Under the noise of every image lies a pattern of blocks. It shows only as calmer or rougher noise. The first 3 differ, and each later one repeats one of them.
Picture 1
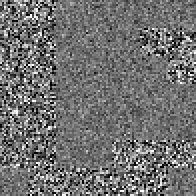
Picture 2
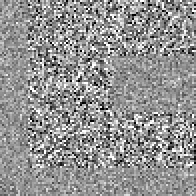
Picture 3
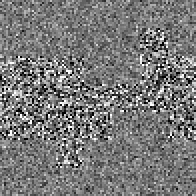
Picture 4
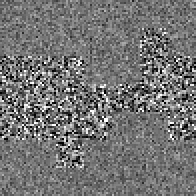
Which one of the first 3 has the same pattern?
3
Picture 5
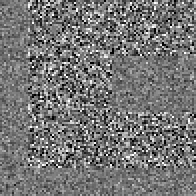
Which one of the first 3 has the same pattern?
2
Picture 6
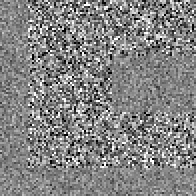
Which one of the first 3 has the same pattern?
2
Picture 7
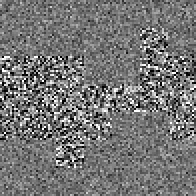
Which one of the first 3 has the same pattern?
3
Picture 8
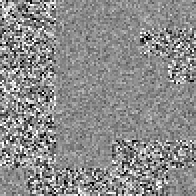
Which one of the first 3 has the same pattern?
1
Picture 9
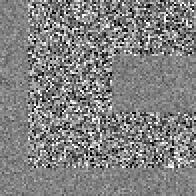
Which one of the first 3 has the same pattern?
2
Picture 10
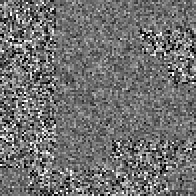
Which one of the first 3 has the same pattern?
1
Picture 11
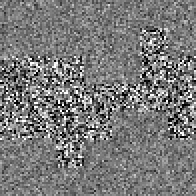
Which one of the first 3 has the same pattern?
3
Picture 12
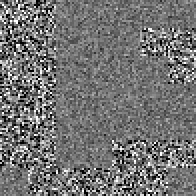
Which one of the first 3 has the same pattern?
1
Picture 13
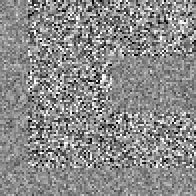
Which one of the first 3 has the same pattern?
2
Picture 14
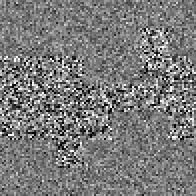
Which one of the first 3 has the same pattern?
3
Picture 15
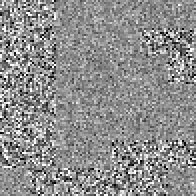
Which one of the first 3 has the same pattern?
1
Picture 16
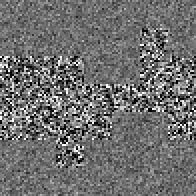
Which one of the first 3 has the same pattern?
3
